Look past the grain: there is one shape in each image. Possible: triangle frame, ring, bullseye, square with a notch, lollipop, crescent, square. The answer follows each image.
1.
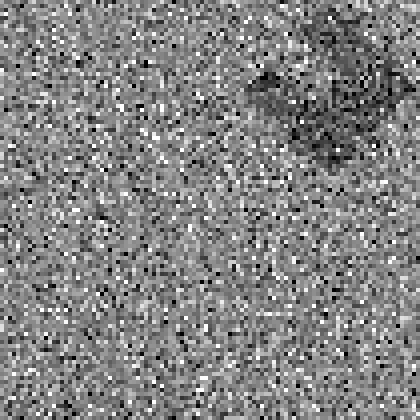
square with a notch
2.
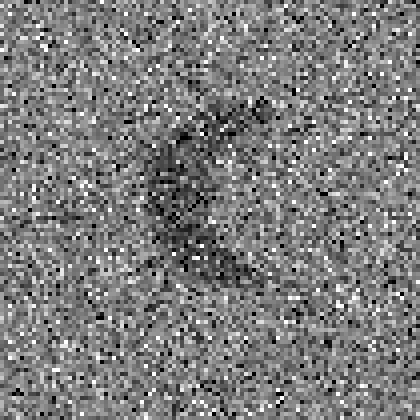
crescent
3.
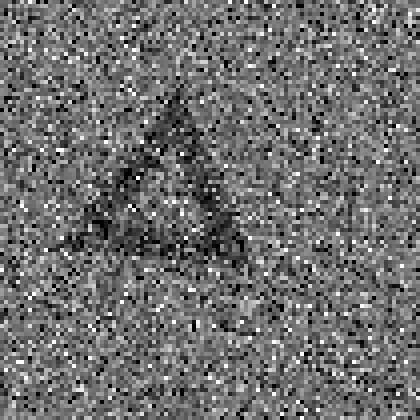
triangle frame
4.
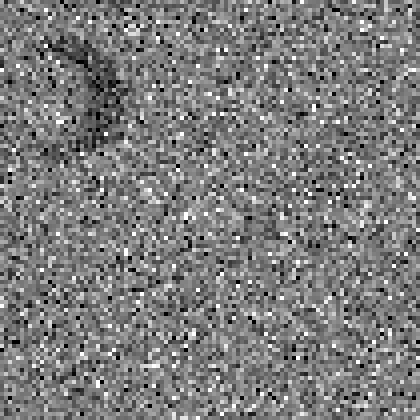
crescent
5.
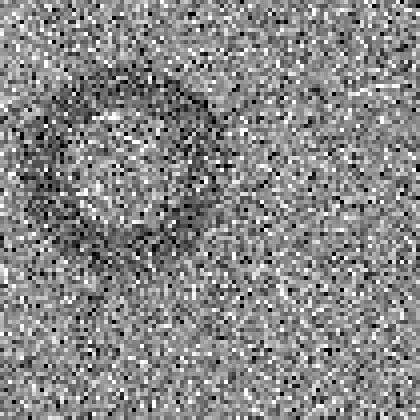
ring
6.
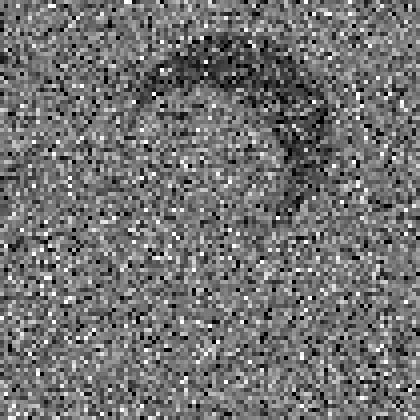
crescent
